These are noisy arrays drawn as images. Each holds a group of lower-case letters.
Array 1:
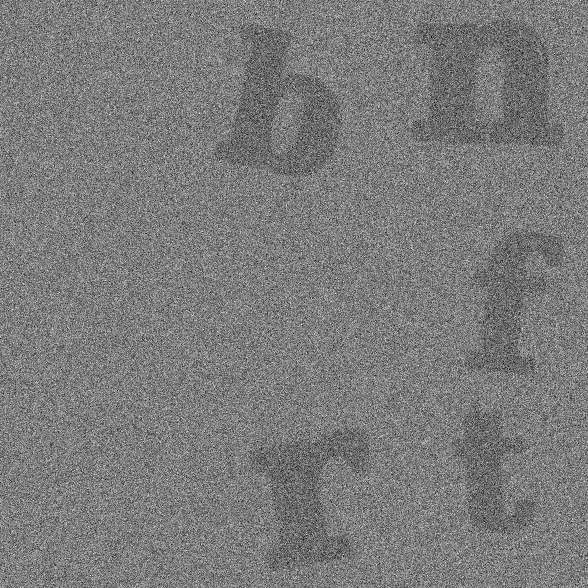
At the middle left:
nothing
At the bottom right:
t
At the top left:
nothing
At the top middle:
b
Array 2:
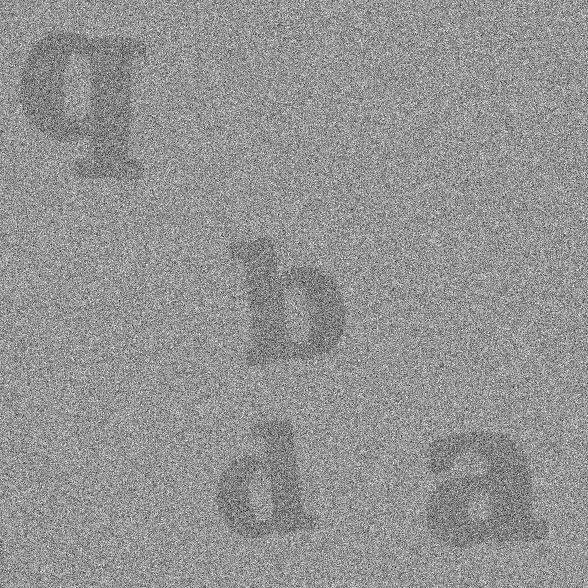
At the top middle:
nothing
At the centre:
b
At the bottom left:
nothing
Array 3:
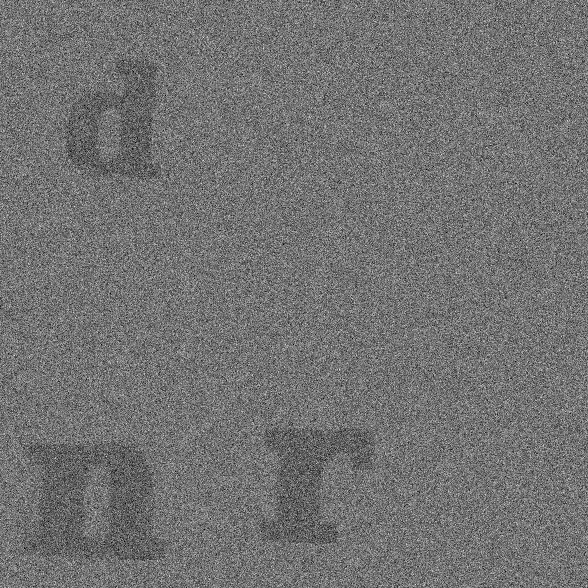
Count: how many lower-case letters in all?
3
